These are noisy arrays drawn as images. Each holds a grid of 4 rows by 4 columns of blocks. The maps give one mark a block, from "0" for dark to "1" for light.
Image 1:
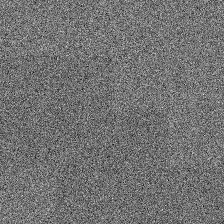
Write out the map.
1 1 1 1
0 0 1 1
0 0 0 1
1 0 0 0
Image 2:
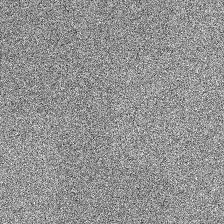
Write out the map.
0 0 0 1
0 0 1 1
1 0 1 1
1 0 0 1
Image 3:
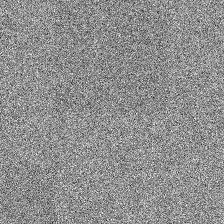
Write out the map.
1 0 0 1
1 0 0 1
1 1 1 1
0 1 1 1
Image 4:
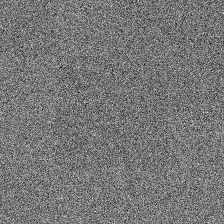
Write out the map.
0 1 0 0
1 0 0 0
1 0 0 1
1 1 1 1
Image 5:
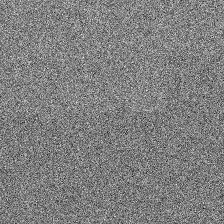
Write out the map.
1 1 1 1
1 1 1 0
0 0 0 0
0 0 0 0
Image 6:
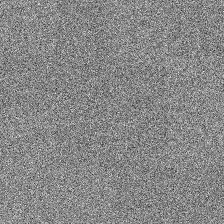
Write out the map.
1 0 1 0
0 0 0 1
1 0 0 1
1 1 0 0
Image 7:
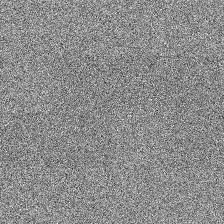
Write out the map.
1 1 1 1
1 0 0 0
0 0 1 0
1 1 1 1
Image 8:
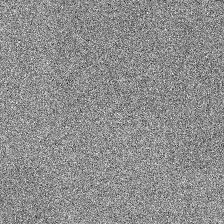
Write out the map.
1 0 0 0
1 0 0 0
1 1 1 0
0 1 1 1
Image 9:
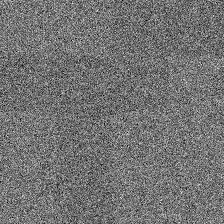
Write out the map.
1 1 0 0
0 0 0 1
1 0 1 1
1 0 1 1
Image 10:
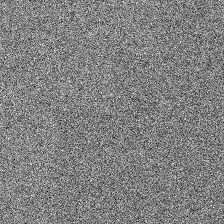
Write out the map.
1 1 1 0
1 1 0 0
1 0 0 0
1 0 0 0
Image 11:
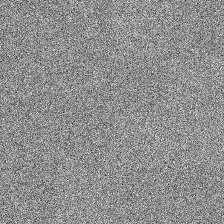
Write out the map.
0 0 1 0
0 0 0 1
0 0 1 1
0 1 0 0
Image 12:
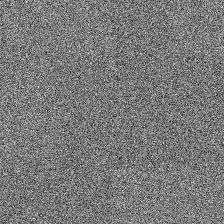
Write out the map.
1 1 0 1
1 0 0 0
1 0 0 0
0 0 1 1
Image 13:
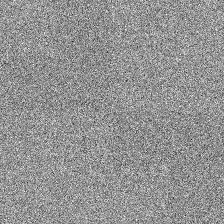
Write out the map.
1 0 1 1
0 0 1 1
1 1 0 0
1 1 1 0
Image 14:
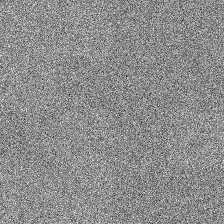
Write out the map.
1 1 0 0
1 0 0 0
0 1 0 1
1 1 0 0
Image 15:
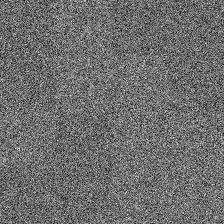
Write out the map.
0 1 0 0
0 1 1 0
1 0 1 1
0 0 1 1
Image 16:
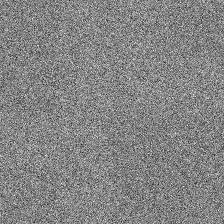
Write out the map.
0 1 1 0
0 1 1 1
1 1 0 0
0 1 0 0
